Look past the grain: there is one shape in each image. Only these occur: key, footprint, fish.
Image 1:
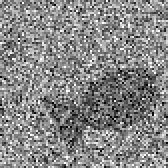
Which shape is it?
fish
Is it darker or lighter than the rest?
darker
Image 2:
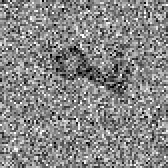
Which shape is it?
key
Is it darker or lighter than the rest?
darker
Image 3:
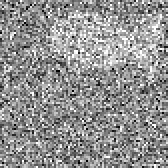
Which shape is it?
fish
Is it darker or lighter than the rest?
lighter
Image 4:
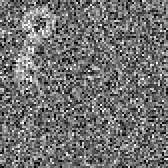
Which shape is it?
key
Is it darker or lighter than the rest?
lighter
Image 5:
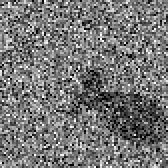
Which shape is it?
fish
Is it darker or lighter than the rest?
darker
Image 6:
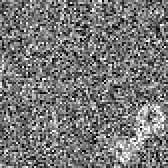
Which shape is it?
key
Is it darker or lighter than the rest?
lighter
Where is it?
bottom right
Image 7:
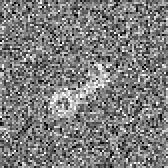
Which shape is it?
key
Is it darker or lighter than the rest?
lighter
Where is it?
centre
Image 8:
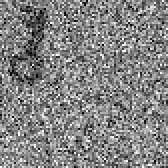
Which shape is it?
key
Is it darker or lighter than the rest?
darker
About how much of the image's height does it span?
half
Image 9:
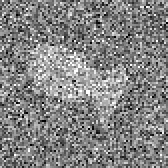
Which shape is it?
fish
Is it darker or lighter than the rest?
lighter
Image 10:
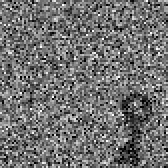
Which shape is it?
key
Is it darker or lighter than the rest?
darker
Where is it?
bottom right
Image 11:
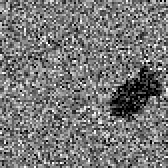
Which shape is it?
footprint
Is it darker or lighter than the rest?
darker
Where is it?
middle right
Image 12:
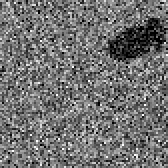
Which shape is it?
footprint
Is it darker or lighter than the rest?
darker
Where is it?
top right
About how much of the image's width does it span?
a third
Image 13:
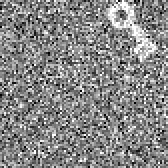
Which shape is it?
key
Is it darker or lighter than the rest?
lighter
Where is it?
top right
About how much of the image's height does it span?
a third
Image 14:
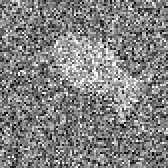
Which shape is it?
fish
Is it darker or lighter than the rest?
lighter
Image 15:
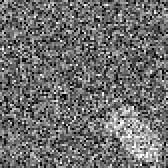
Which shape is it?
footprint
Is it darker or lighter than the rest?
lighter
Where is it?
bottom right
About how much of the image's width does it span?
a third
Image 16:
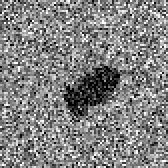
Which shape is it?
footprint
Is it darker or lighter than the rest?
darker
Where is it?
centre
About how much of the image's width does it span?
a third
